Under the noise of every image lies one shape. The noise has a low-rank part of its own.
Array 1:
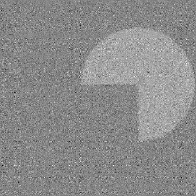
disc with a wedge cut out
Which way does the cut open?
down and left
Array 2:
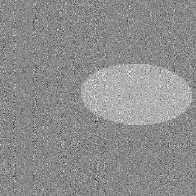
ellipse
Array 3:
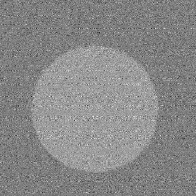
disc
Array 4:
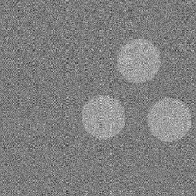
three dots
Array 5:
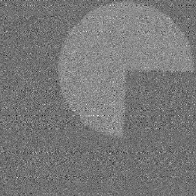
disc with a wedge cut out
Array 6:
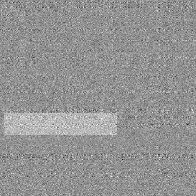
bar
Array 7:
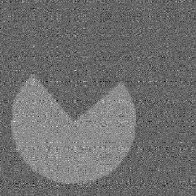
disc with a wedge cut out
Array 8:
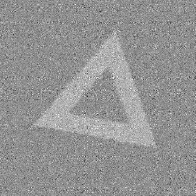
triangle frame
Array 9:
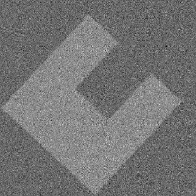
square with a notch
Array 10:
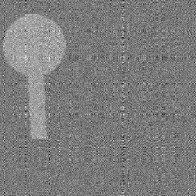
lollipop
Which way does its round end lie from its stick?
up
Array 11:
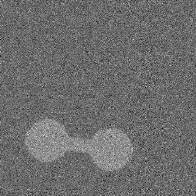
dumbbell
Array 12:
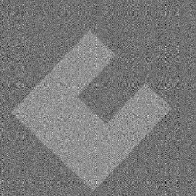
square with a notch
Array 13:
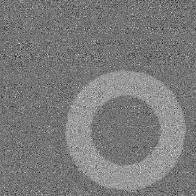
ring
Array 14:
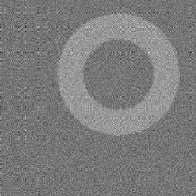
ring
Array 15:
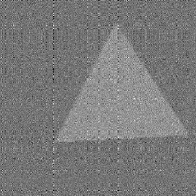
triangle
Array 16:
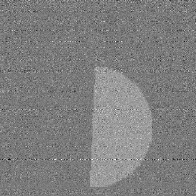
half disc
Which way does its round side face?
right
